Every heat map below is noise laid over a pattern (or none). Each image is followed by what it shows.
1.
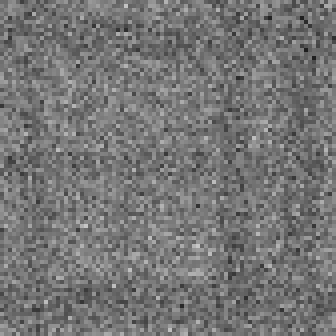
bands of rows crossing bands of columns
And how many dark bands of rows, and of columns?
3 and 3
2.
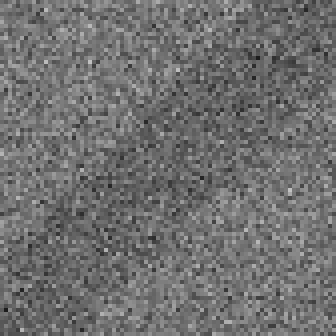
a diagonal band
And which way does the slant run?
bottom left to top right
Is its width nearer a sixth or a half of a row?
a half
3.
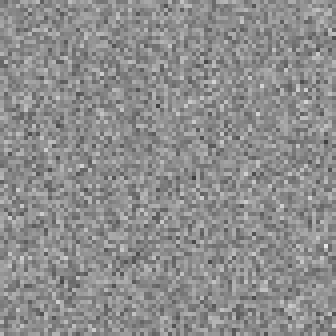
only noise
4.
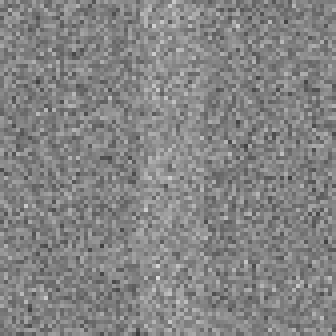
one band of columns
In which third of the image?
middle
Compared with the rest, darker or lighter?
lighter
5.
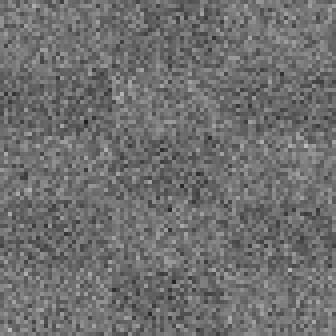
a checkerboard
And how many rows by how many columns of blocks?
5 by 3
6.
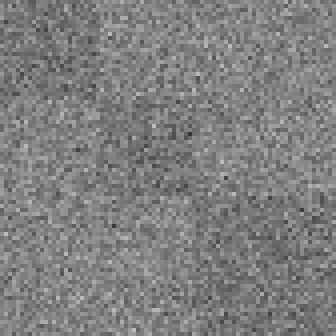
blocks along the diagonal
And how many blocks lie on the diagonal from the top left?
3
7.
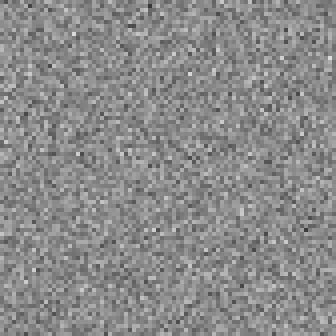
only noise
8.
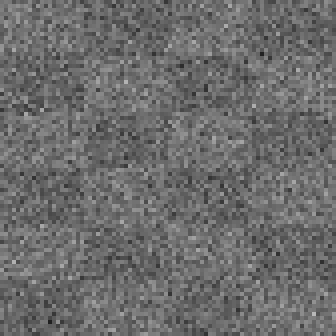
a checkerboard
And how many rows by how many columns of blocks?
6 by 4
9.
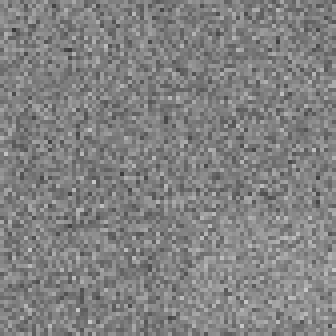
one block
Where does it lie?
bottom right
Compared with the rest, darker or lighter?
lighter
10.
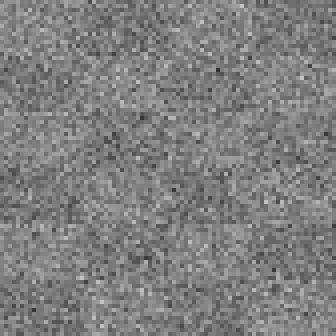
a checkerboard
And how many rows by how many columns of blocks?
6 by 4
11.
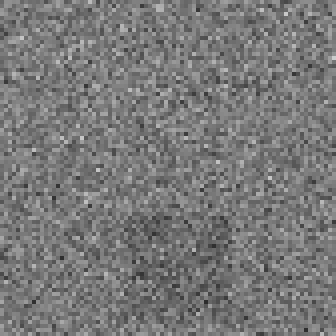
one block
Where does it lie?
bottom middle
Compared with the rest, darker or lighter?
darker
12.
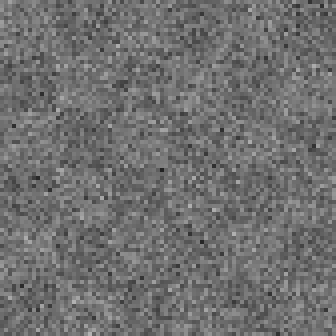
a checkerboard
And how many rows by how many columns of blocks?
6 by 6
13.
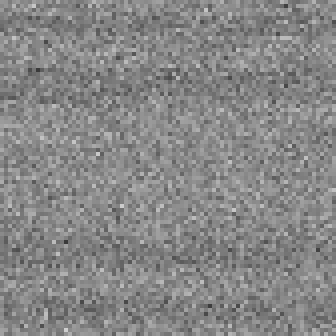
bands of rows
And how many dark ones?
4
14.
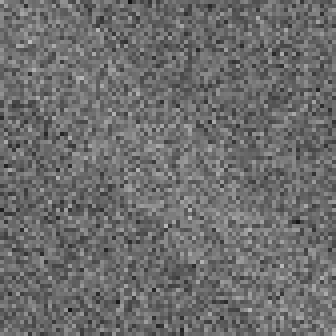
a diagonal band
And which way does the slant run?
top left to bottom right
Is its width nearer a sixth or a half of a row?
a half
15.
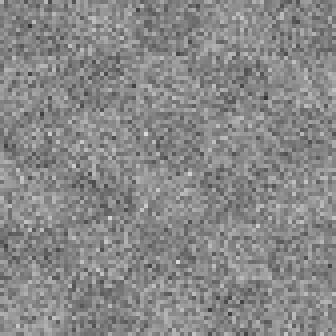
a checkerboard
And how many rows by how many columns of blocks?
6 by 5
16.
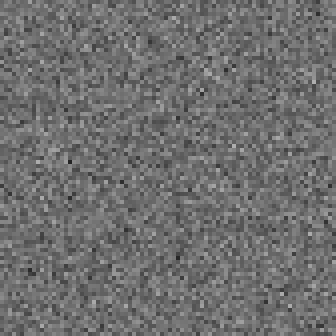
only noise
